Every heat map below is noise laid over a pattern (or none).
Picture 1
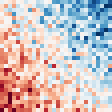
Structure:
a smooth slope
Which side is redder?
bottom left
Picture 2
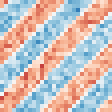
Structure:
diagonal stripes
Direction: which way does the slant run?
bottom left to top right
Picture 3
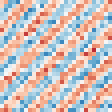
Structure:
diagonal stripes
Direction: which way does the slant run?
bottom left to top right
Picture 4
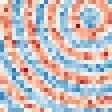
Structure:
rings round one point
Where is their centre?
top right
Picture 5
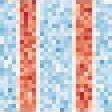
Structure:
vertical stripes
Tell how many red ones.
2
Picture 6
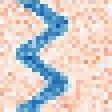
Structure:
a wavy band
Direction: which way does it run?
top to bottom
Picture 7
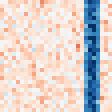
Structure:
one vertical stripe
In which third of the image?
right
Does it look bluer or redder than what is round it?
bluer
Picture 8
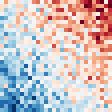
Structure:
a smooth slope
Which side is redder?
top right
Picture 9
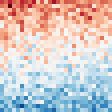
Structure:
a smooth slope
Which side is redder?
top
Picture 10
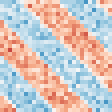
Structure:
diagonal stripes
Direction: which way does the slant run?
top left to bottom right
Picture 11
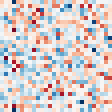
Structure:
only noise
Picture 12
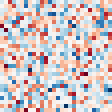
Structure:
only noise
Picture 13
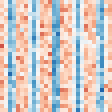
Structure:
vertical stripes
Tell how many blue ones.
5
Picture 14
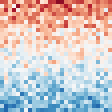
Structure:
a smooth slope
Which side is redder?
top
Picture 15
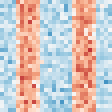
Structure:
vertical stripes
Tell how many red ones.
2
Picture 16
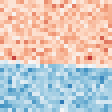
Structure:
a sharp edge
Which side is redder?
top
